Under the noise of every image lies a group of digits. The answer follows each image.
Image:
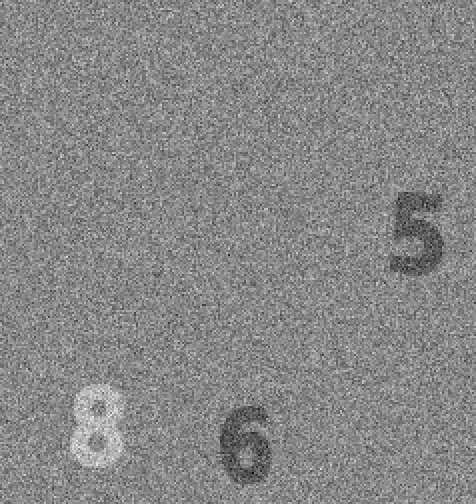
middle right: dark 5; bottom left: light 8; bottom middle: dark 6
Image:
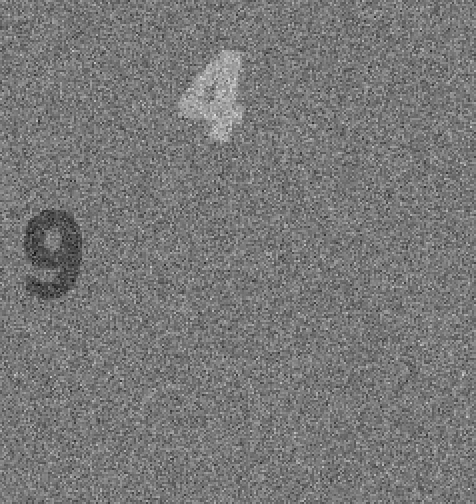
top middle: light 4; middle left: dark 9
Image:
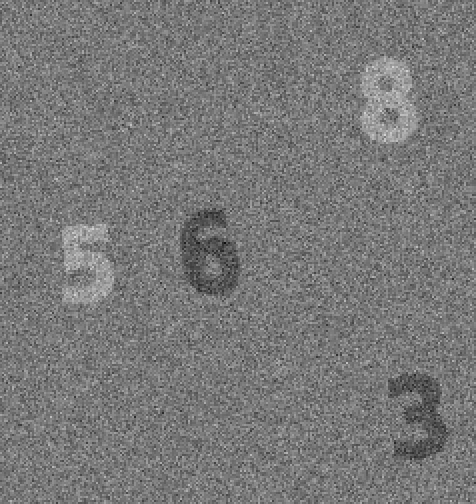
top right: light 8; middle left: light 5; centre: dark 6; bottom right: dark 3
